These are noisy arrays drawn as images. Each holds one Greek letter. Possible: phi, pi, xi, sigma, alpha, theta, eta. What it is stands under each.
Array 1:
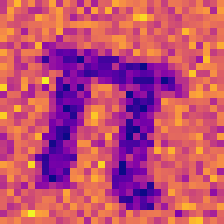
pi
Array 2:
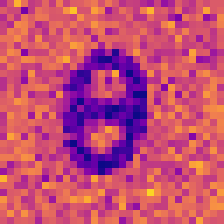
theta
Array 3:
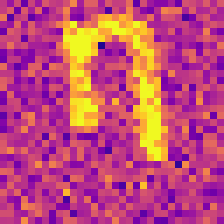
eta
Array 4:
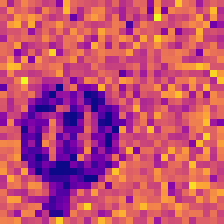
phi
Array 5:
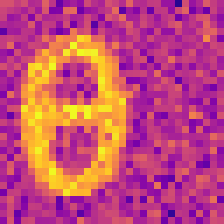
theta
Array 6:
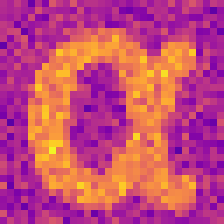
alpha
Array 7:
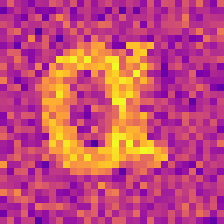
alpha
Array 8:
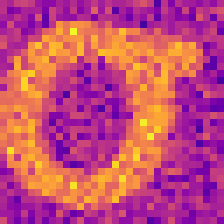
sigma
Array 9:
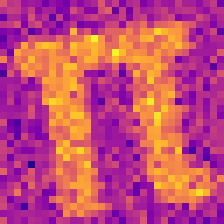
pi
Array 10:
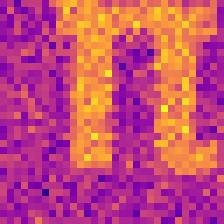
pi
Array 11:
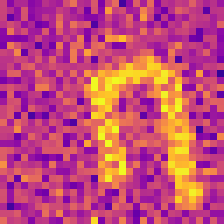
eta
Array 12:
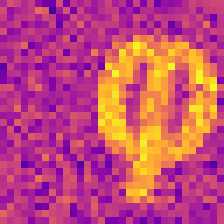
phi
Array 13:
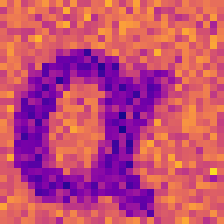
alpha
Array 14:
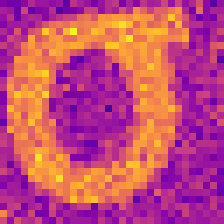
sigma
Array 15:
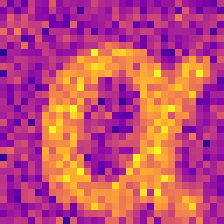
alpha
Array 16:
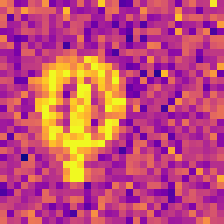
phi
